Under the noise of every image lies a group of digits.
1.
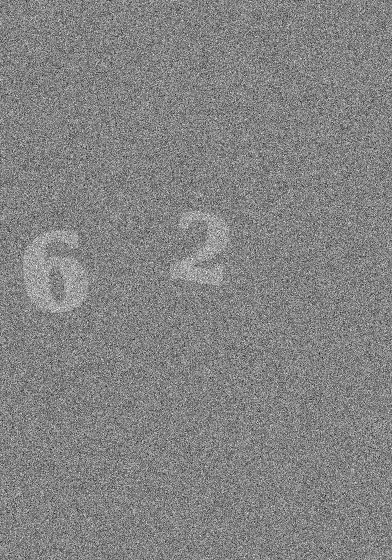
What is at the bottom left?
nothing
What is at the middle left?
6
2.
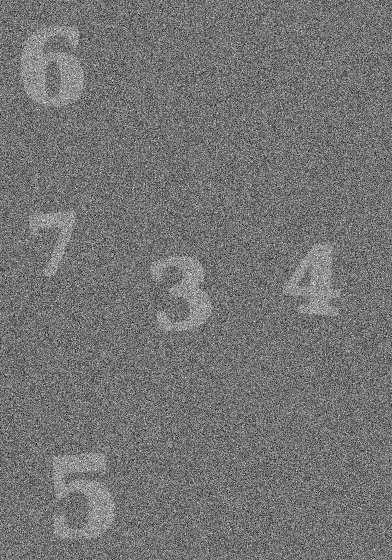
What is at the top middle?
nothing
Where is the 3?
centre
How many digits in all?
5
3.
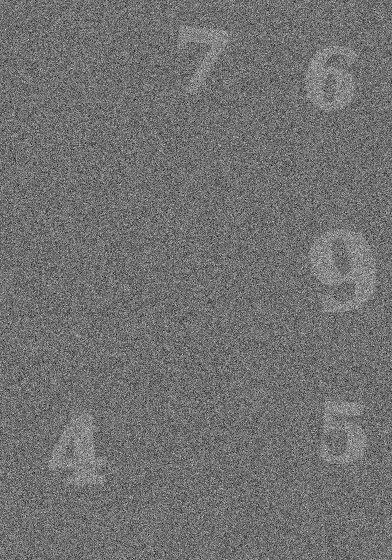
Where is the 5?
bottom right
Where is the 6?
top right
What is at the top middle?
7
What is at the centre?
nothing
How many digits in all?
5
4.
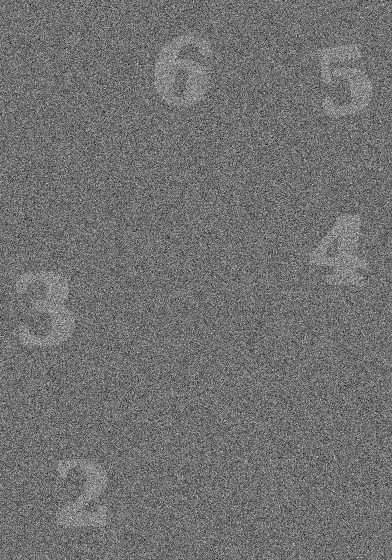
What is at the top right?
5
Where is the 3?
middle left
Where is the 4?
middle right
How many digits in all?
5
